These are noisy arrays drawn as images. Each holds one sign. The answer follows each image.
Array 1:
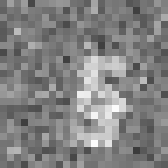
section sign
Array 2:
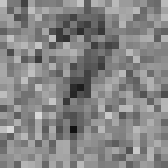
question mark
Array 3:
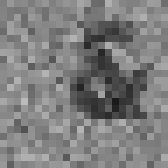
ampersand
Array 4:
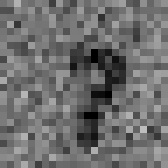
question mark
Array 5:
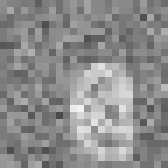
at sign
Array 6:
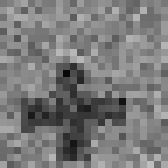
plus sign
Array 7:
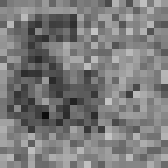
ampersand
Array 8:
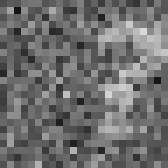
question mark
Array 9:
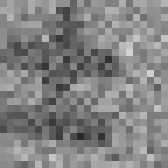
plus-minus sign
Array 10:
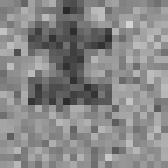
plus-minus sign
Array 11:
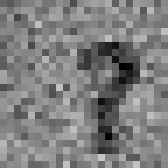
question mark
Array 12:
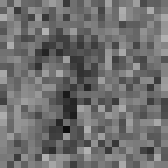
question mark
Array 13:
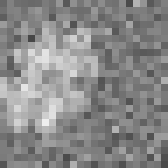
hash sign
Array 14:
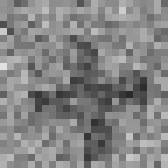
plus sign
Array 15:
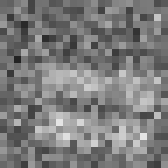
equals sign
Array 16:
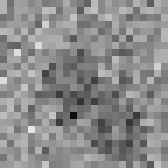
percent sign
